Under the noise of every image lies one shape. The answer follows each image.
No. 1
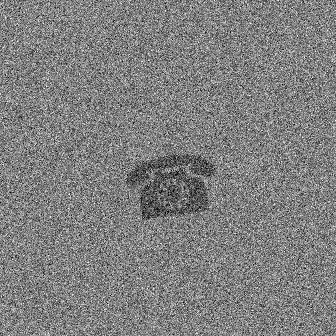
telephone
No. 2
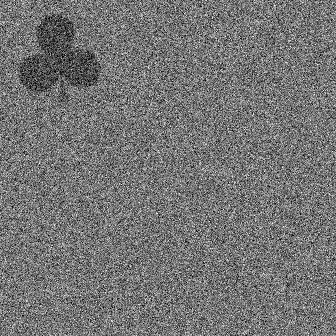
club
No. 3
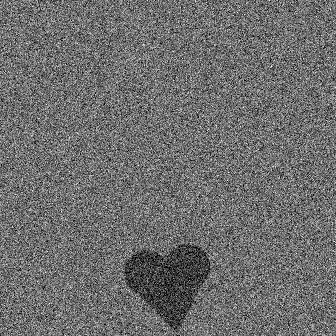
heart
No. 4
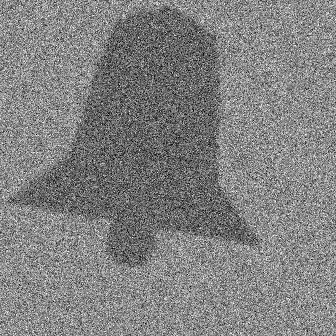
bell
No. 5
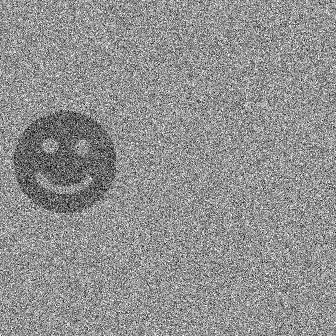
smiling face
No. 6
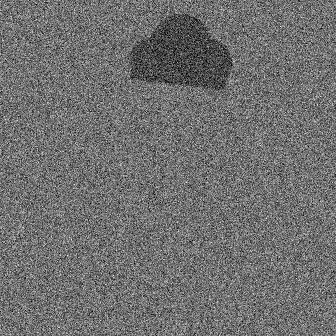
cloud
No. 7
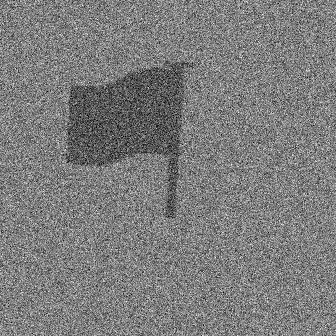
flag
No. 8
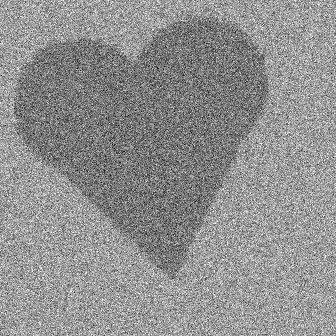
heart
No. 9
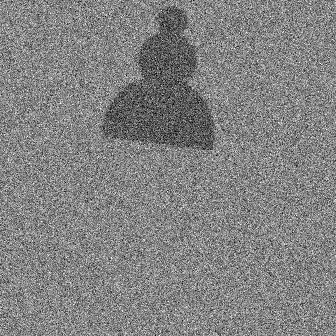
chess pawn
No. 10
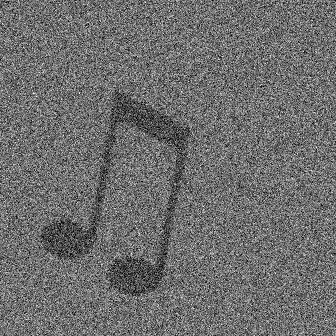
pair of musical notes
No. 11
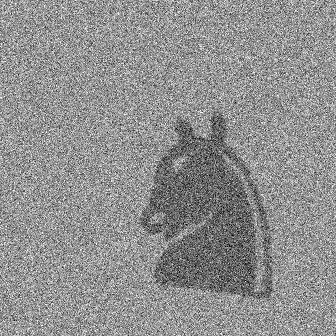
chess knight
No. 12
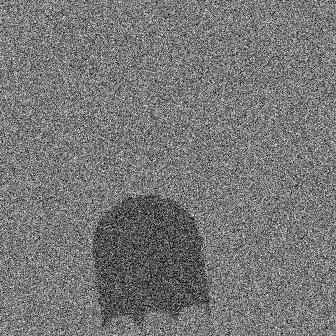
ghost
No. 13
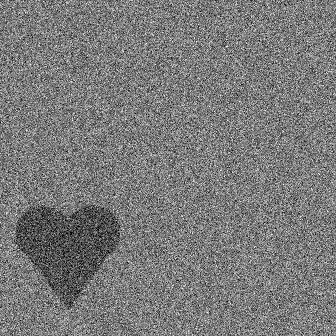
heart
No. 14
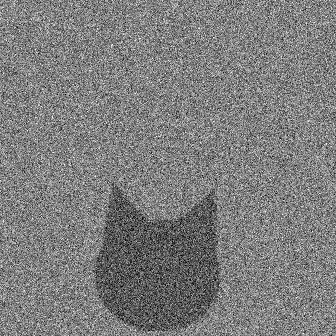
cat's head
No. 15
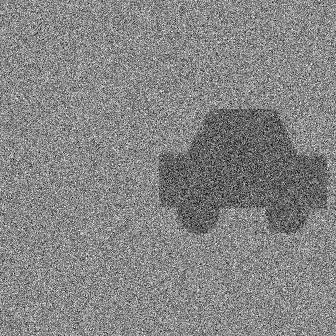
car
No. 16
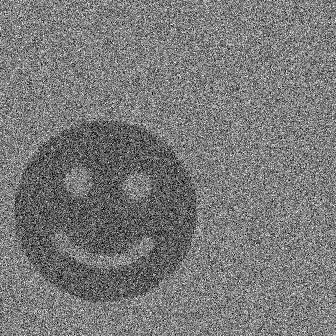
smiling face
